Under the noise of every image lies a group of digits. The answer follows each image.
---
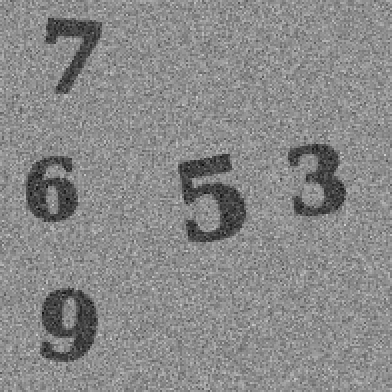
top left: 7; middle left: 6; centre: 5; middle right: 3; bottom left: 9
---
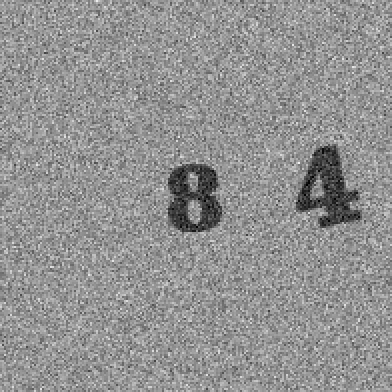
centre: 8; middle right: 4
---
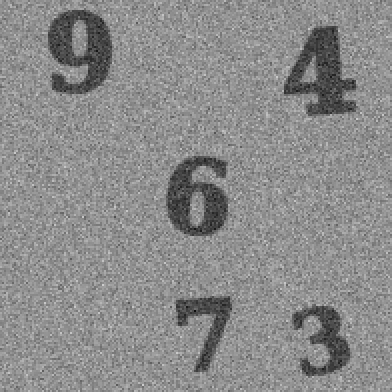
top left: 9; top right: 4; centre: 6; bottom middle: 7; bottom right: 3
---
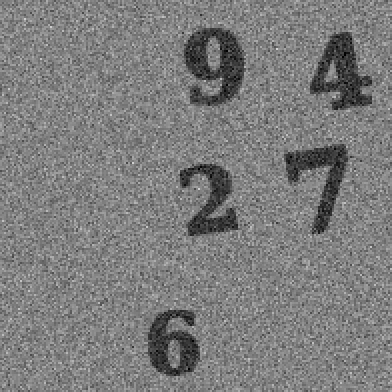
top middle: 9; top right: 4; centre: 2; middle right: 7; bottom middle: 6
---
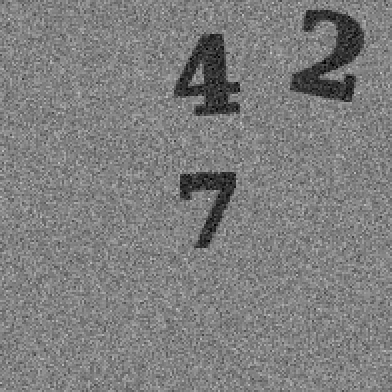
top middle: 4; top right: 2; centre: 7
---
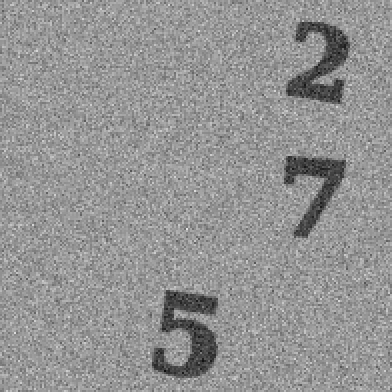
top right: 2; middle right: 7; bottom middle: 5
